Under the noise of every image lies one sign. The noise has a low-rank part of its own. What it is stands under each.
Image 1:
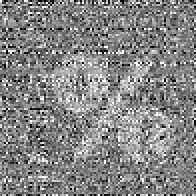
percent sign
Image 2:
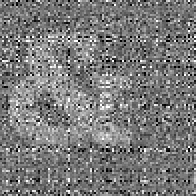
ampersand
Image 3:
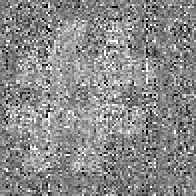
hash sign
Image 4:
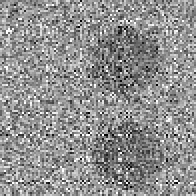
colon
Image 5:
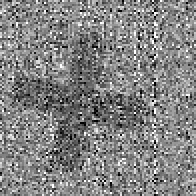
plus sign
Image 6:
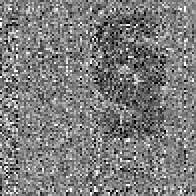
section sign
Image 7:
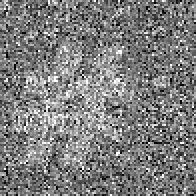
hash sign
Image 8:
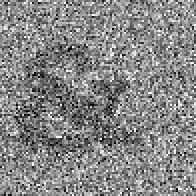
ampersand
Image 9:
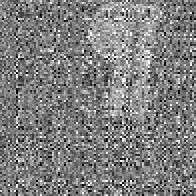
pilcrow
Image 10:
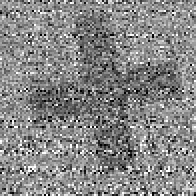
plus sign
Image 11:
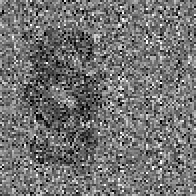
section sign
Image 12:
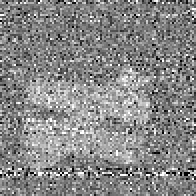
not-equal sign
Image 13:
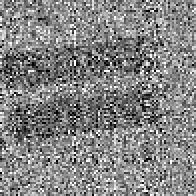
equals sign
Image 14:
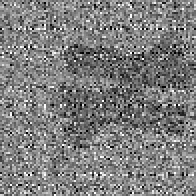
not-equal sign
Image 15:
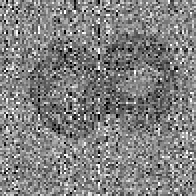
infinity sign
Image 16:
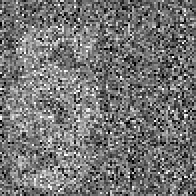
section sign
